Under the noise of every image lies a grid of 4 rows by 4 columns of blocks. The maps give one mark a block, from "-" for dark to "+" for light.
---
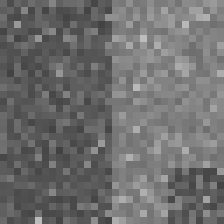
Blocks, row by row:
- - + +
- - + +
- - + +
- - + -
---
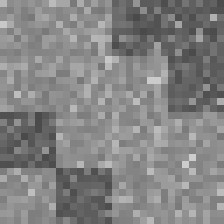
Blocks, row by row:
+ + - -
+ + + -
- + + +
+ - + +
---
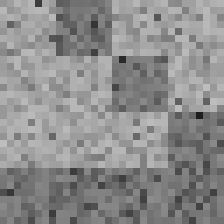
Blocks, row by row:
+ - + +
+ + - +
+ + + -
- - - -
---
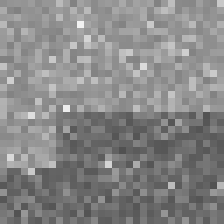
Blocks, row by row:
+ + + +
+ + + +
+ - - -
- - - -
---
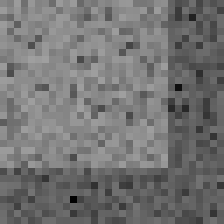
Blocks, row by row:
+ + + -
+ + + -
+ + + -
- - - -
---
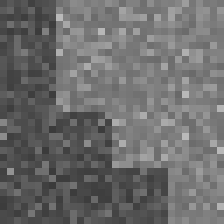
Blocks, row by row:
- + + +
- + + +
- - + +
- - - +
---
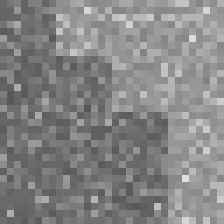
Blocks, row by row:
- + + +
- - + +
- - - +
- - - +
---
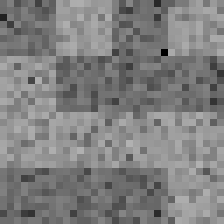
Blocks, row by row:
- + - +
+ - - -
+ + + +
- - - +
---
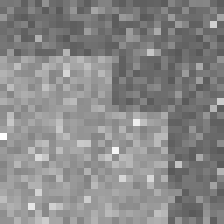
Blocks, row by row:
- - - -
+ + - -
+ + + -
+ + + -
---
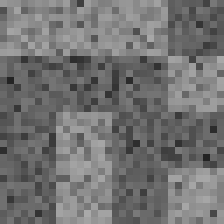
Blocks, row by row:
+ + + -
- - - +
- + - -
- + - +
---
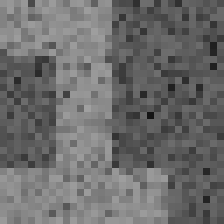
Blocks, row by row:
+ + - -
- + - -
- + - -
+ + + -
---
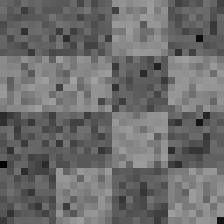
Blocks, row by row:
- - + -
+ + - +
- - + -
- + - +
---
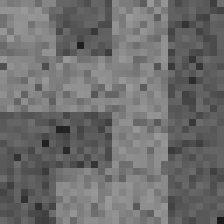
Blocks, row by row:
+ - + -
+ + + -
- - + -
- + + -
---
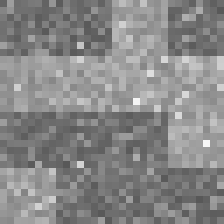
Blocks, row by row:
- - + -
+ + + +
- - - +
+ - - -
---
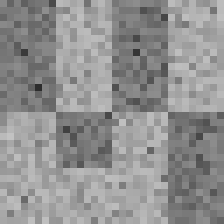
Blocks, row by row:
- + - +
- + - +
+ - + -
+ + + -
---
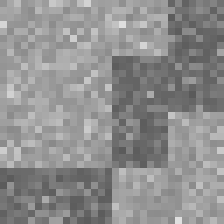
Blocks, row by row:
+ + + -
+ + - -
+ + - +
- - + +
